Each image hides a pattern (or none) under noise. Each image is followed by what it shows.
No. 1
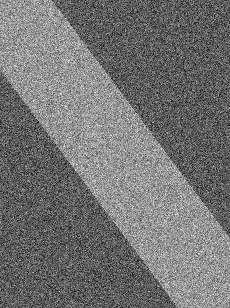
a diagonal band
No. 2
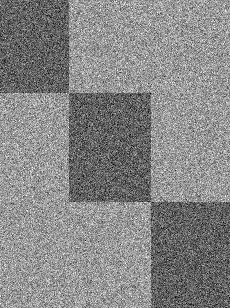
blocks along the diagonal
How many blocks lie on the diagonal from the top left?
3
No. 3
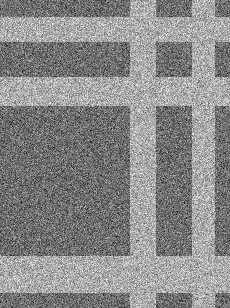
bands of rows crossing bands of columns
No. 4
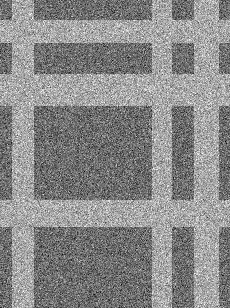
bands of rows crossing bands of columns
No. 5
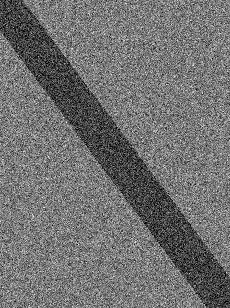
a diagonal band
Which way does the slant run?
top left to bottom right
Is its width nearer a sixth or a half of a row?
a sixth
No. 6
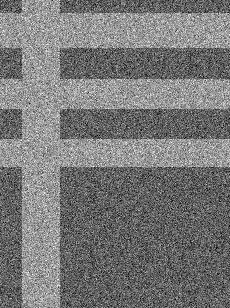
bands of rows crossing bands of columns
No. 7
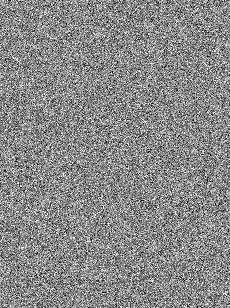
only noise
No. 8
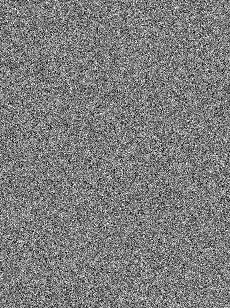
only noise
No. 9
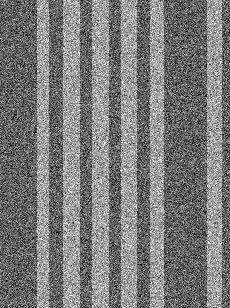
bands of columns
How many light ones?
6
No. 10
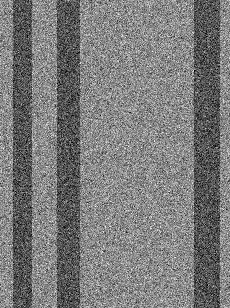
bands of columns
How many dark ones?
3
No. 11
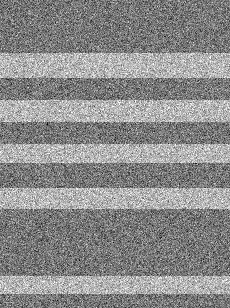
bands of rows
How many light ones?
5
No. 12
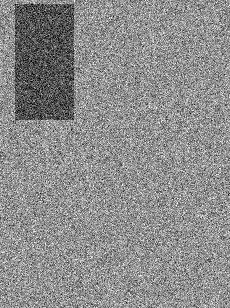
one block
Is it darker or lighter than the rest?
darker
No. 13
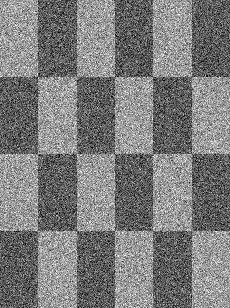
a checkerboard
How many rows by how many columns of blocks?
4 by 6
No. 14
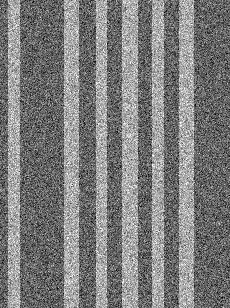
bands of columns
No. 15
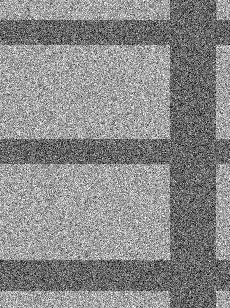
bands of rows crossing bands of columns
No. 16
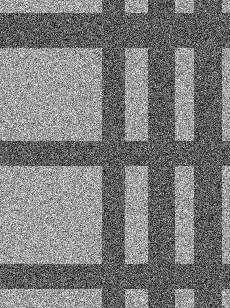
bands of rows crossing bands of columns
